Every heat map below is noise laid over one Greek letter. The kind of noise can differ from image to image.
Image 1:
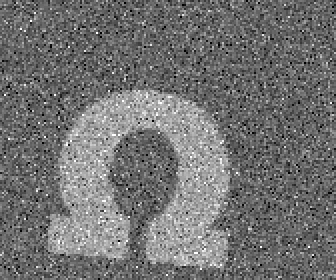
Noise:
heavy tails
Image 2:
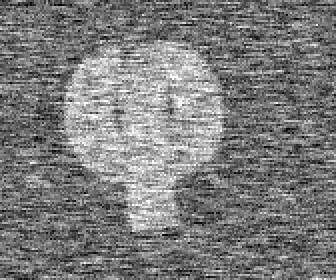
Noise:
streaked along the rows
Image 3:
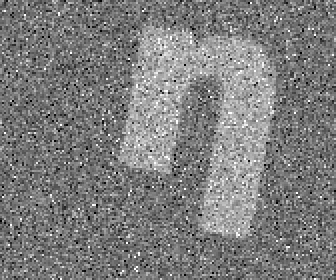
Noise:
heavy tails
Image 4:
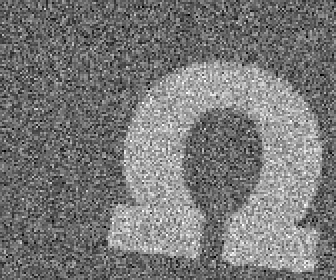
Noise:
low rank plus noise
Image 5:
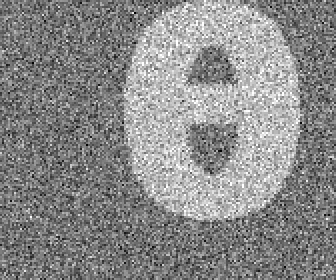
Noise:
independent entries
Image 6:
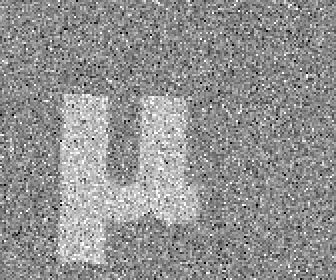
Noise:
heavy tails
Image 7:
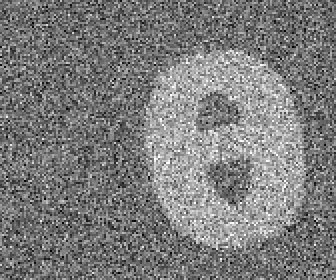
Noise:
low rank plus noise
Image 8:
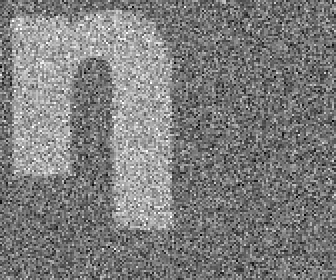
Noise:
independent entries
